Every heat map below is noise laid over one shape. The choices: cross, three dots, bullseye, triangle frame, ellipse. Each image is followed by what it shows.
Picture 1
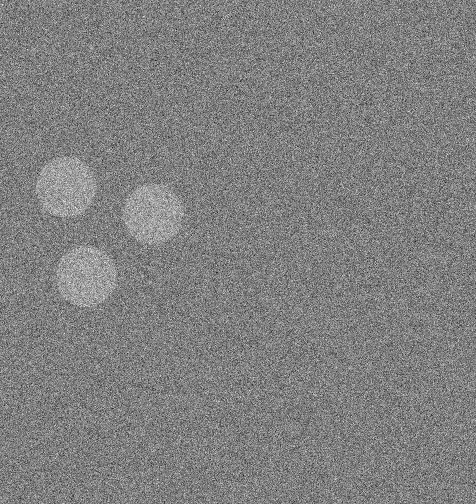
light three dots, middle left
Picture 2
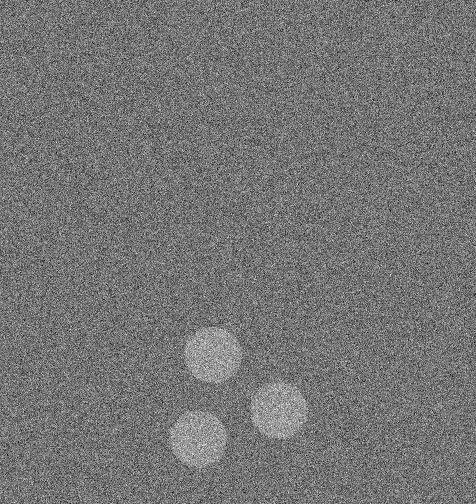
light three dots, bottom middle
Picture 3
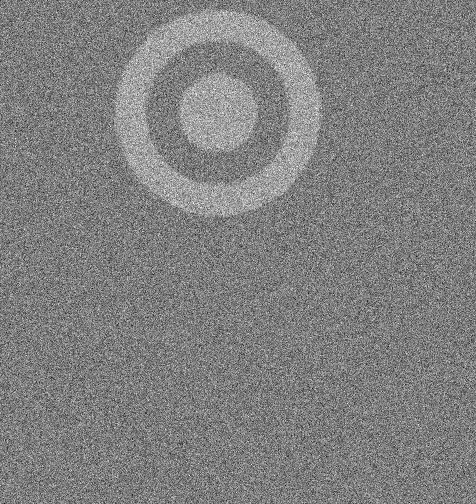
light bullseye, top middle
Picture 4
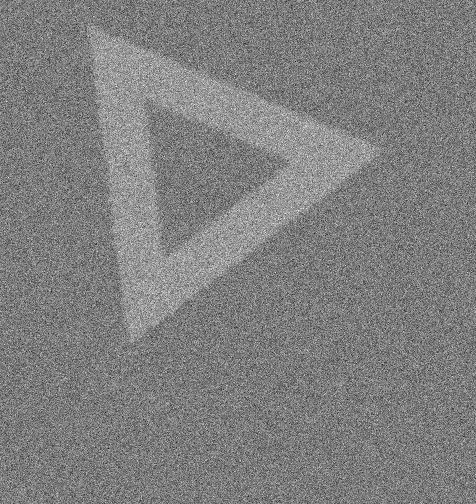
light triangle frame
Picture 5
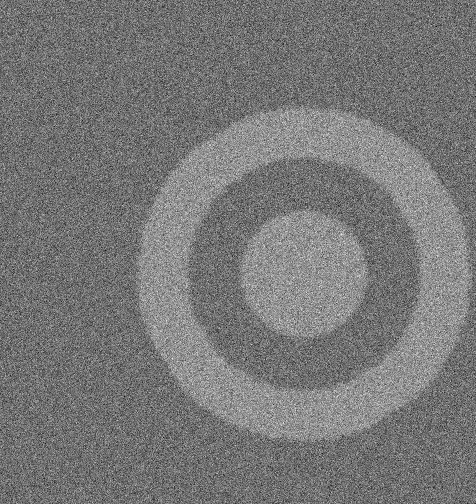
light bullseye
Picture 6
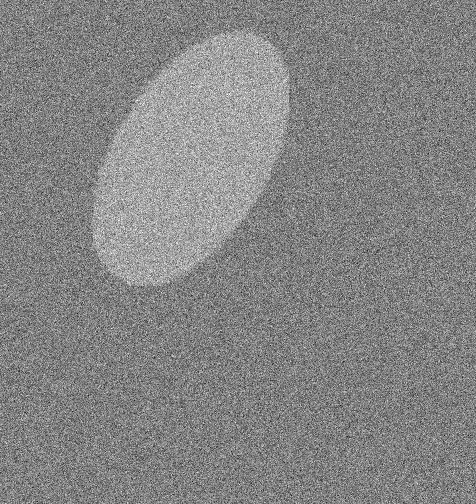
light ellipse
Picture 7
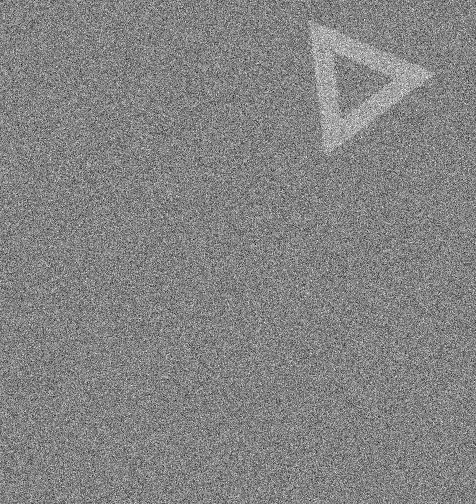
light triangle frame, top right
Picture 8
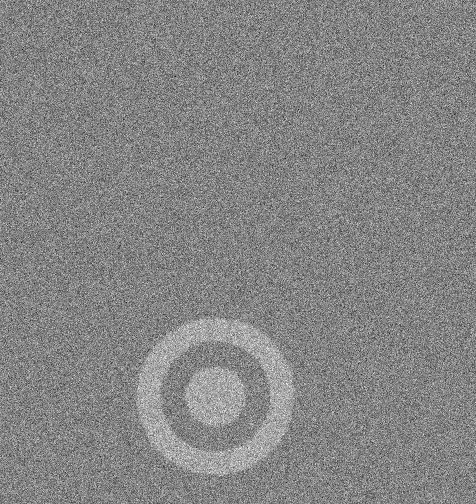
light bullseye, bottom middle
